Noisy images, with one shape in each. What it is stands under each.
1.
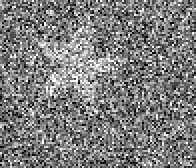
star
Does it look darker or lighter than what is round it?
lighter
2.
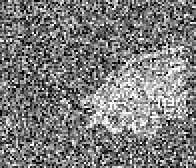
chess knight
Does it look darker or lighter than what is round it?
lighter
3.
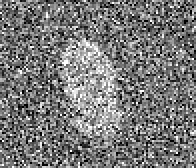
footprint
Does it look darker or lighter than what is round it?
lighter
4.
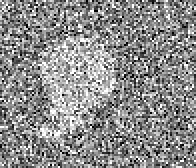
pear
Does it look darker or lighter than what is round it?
lighter
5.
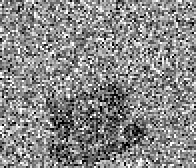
telephone
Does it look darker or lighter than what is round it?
darker
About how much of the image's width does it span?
half
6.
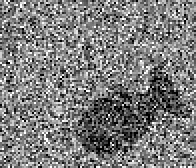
fish
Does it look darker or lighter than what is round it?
darker
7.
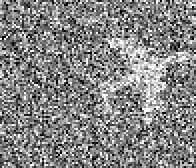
airplane
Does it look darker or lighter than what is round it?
lighter
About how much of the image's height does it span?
half
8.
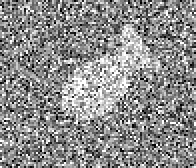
fish
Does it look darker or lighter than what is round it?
lighter
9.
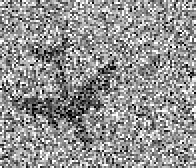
airplane
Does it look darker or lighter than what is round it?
darker
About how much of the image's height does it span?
two thirds
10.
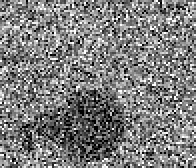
pear
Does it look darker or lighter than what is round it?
darker
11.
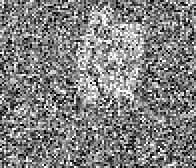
telephone
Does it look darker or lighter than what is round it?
lighter
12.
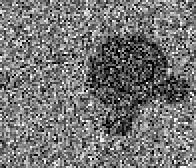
bear's head
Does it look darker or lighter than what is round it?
darker
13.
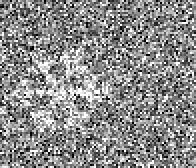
snowflake
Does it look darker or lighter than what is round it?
lighter
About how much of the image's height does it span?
half
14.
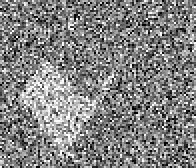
flag
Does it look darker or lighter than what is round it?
lighter
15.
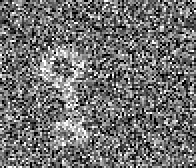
key
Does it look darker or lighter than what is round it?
lighter
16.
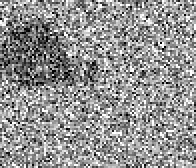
pear
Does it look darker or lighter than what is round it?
darker
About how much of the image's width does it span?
half
